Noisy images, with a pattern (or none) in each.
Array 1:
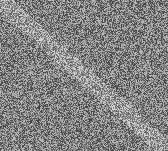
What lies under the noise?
a diagonal band
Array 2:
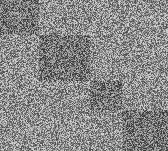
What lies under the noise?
blocks along the diagonal
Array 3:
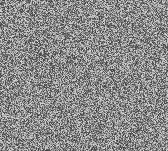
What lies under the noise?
only noise
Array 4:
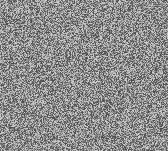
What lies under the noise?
only noise
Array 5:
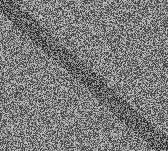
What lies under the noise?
a diagonal band
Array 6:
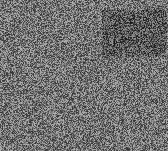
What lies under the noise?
one block
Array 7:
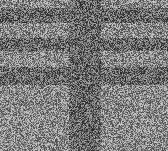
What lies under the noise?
bands of rows crossing bands of columns
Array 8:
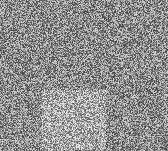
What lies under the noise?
one block
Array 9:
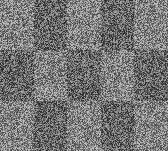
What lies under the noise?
a checkerboard
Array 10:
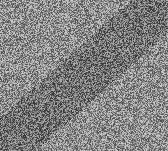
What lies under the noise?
a diagonal band
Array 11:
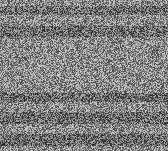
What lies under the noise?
bands of rows
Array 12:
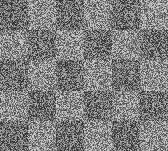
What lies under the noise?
a checkerboard
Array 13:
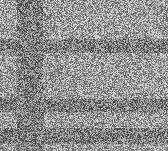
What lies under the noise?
bands of rows crossing bands of columns
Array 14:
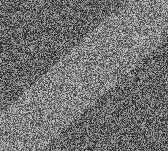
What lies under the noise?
a diagonal band
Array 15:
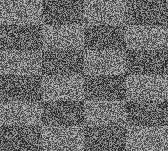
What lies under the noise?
a checkerboard
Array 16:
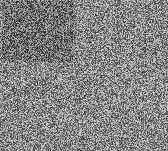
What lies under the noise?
one block
